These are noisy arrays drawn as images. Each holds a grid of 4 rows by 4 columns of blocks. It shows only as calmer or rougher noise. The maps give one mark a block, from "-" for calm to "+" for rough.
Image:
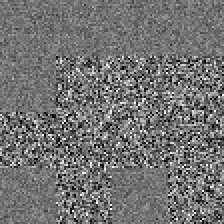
- - - -
- + + +
+ + + +
- + - +
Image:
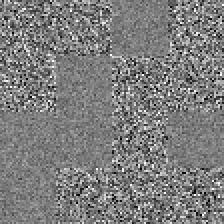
+ + - +
+ - + +
- - + -
- + + +
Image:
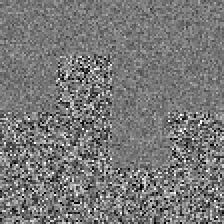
- - - -
- + - -
+ + - +
+ + + +
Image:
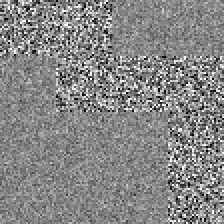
+ + - -
- + + +
- - - +
- - - +
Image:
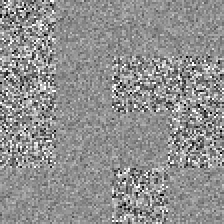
+ - - -
+ - + +
+ - - +
- - + -
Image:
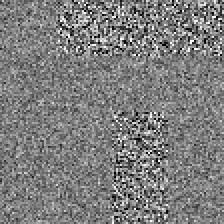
- + + +
- - - -
- - + -
- - + -
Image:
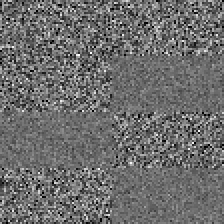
+ + + +
+ + - -
- - + +
+ + - -
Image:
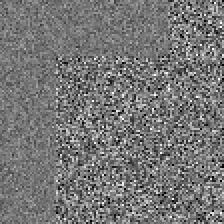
- - - +
- + + +
- + + +
- + + +
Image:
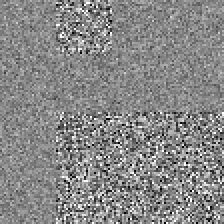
- + - -
- - - -
- + + +
- + + +
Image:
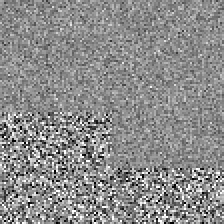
- - - -
- - - -
+ + - -
+ + + +
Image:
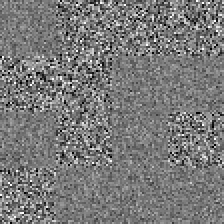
- + + +
+ + - -
- + - +
+ - - -
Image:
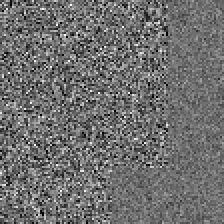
+ + + -
+ + + -
+ + + -
+ + - -
